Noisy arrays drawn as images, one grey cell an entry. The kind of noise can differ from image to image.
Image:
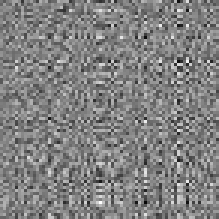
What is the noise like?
low rank plus noise
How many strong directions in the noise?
two
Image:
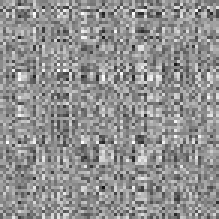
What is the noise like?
low rank plus noise
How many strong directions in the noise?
two
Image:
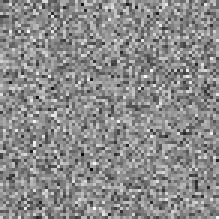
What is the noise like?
independent entries
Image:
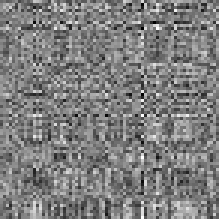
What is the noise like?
low rank plus noise
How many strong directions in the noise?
two
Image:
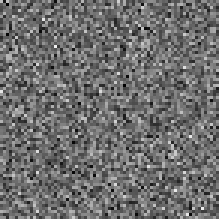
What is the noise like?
independent entries
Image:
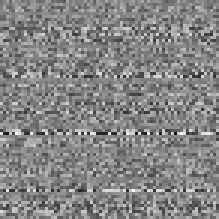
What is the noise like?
rows of uneven size
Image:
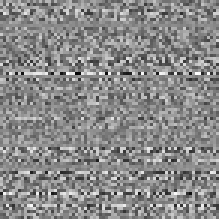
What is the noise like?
rows of uneven size
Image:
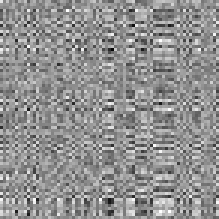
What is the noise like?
low rank plus noise
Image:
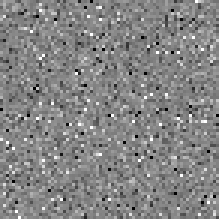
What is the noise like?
heavy tails
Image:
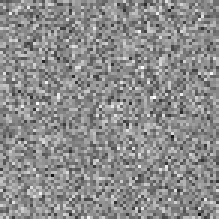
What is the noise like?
independent entries
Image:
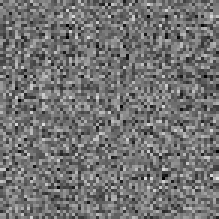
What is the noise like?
low rank plus noise
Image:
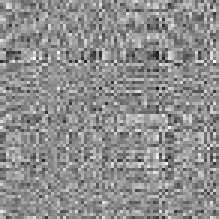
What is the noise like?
low rank plus noise
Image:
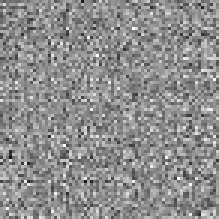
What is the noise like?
low rank plus noise
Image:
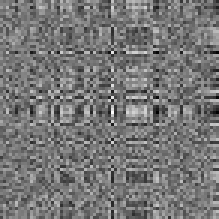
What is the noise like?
low rank plus noise
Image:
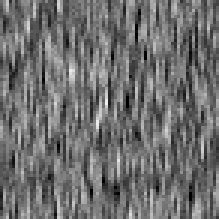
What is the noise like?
streaked along the columns
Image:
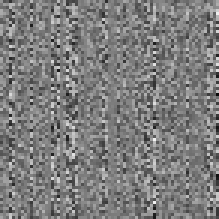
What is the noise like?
columns of uneven size
